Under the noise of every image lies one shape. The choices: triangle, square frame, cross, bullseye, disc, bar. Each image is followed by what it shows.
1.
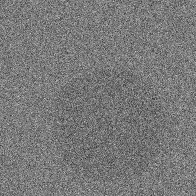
dark disc
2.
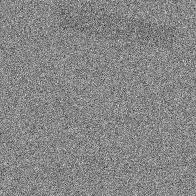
dark bar
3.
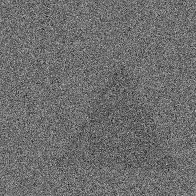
dark triangle
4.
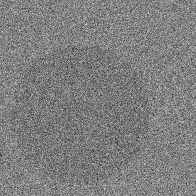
dark disc
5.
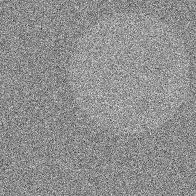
light disc
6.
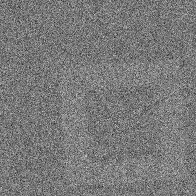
light square frame
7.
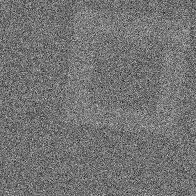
light square frame
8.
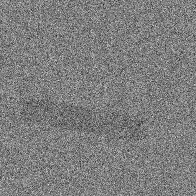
dark bar
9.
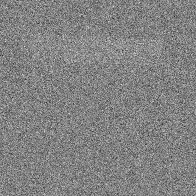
light bar
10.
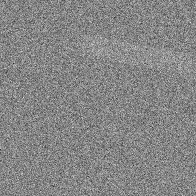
light bar
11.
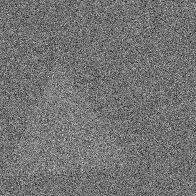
light triangle
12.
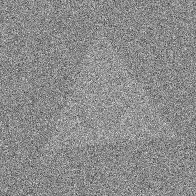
light triangle
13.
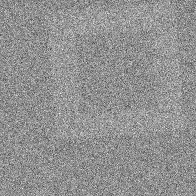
light square frame
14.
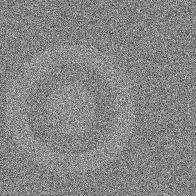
light bullseye
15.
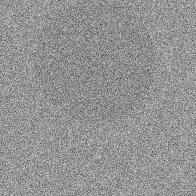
dark disc
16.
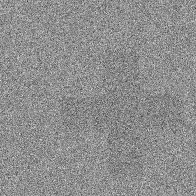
dark cross
